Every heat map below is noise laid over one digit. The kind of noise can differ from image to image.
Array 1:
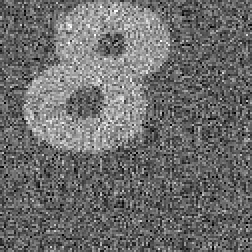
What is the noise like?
low rank plus noise
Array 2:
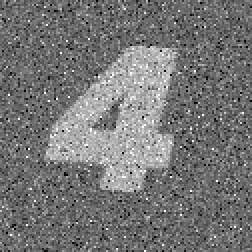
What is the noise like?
heavy tails
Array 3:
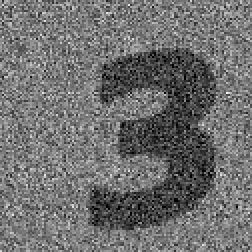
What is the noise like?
low rank plus noise
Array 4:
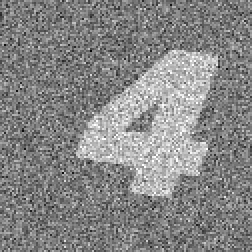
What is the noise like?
independent entries
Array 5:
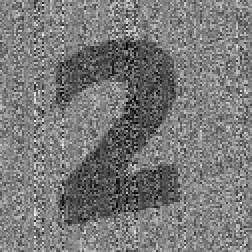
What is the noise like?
columns of uneven size
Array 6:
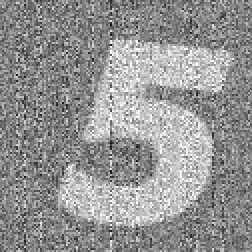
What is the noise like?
columns of uneven size
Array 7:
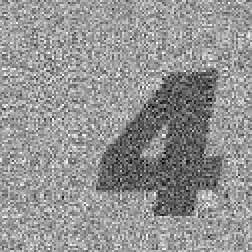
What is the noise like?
low rank plus noise
